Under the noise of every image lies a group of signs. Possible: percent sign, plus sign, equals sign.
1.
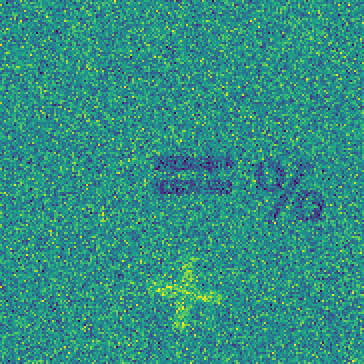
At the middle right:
percent sign
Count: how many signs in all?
3
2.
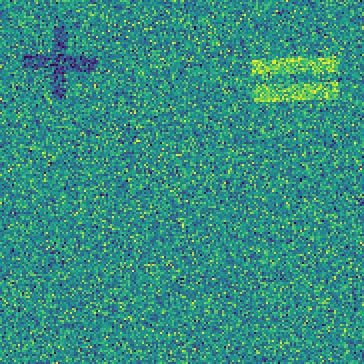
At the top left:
plus sign
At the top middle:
nothing
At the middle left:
nothing
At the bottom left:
nothing
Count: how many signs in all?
2
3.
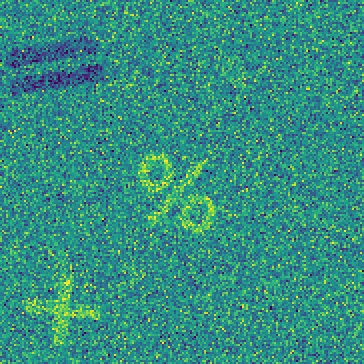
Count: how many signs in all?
3
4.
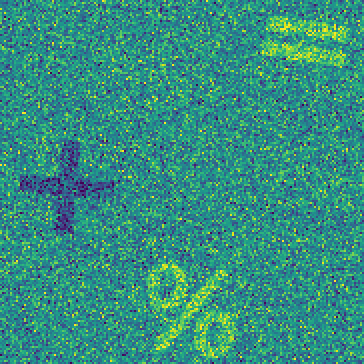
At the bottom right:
nothing
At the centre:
nothing
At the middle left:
plus sign
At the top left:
nothing
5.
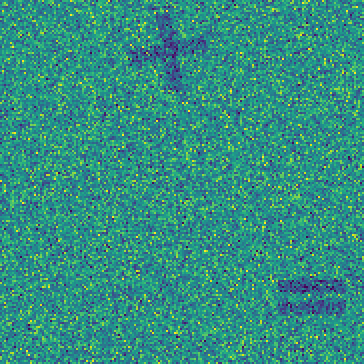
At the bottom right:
equals sign
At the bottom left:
nothing
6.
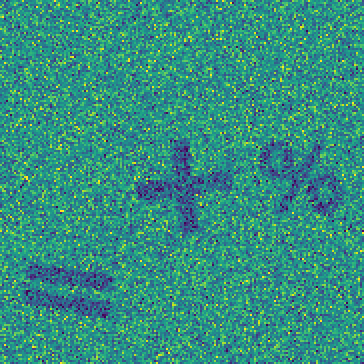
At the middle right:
percent sign
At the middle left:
nothing
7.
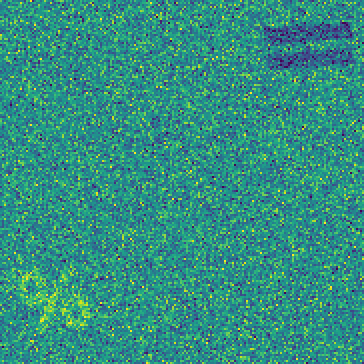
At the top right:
equals sign
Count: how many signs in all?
2
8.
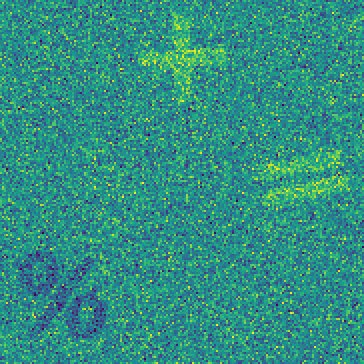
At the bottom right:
nothing
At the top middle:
plus sign
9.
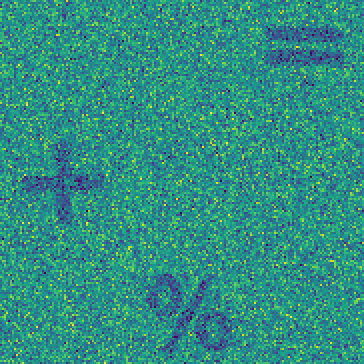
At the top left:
nothing
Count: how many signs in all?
3
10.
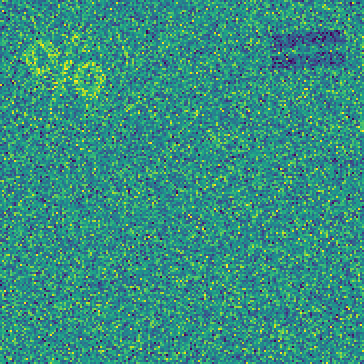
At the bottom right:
nothing
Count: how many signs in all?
2
